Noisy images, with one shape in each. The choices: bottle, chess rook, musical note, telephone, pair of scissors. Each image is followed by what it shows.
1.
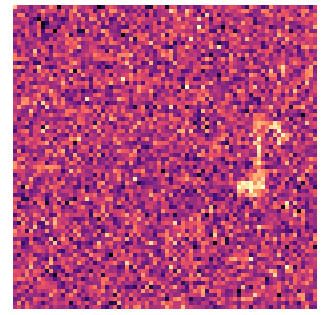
light musical note, middle right
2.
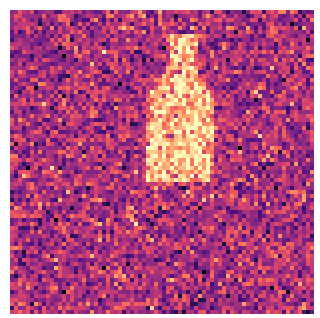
light bottle
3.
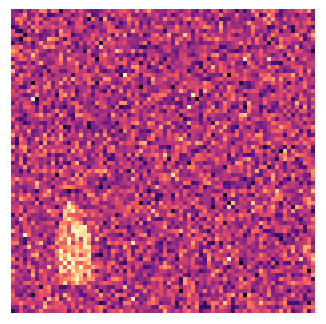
light bottle, bottom left
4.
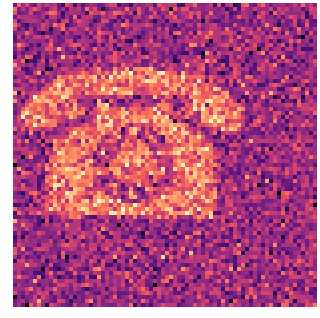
light telephone
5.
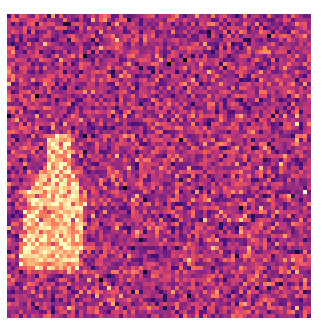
light bottle
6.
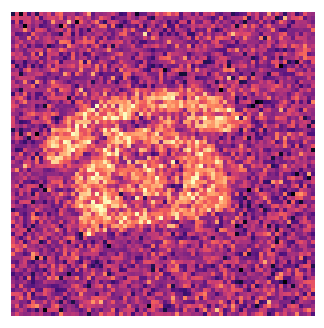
light telephone
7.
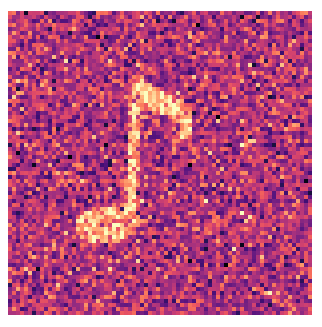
light musical note
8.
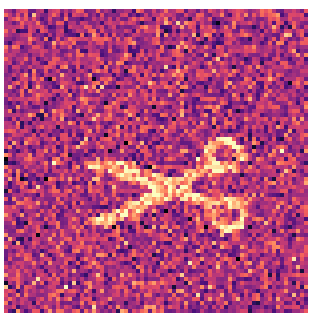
light pair of scissors
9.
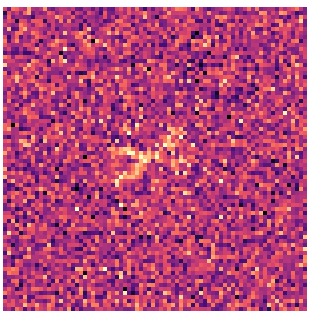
light pair of scissors, centre
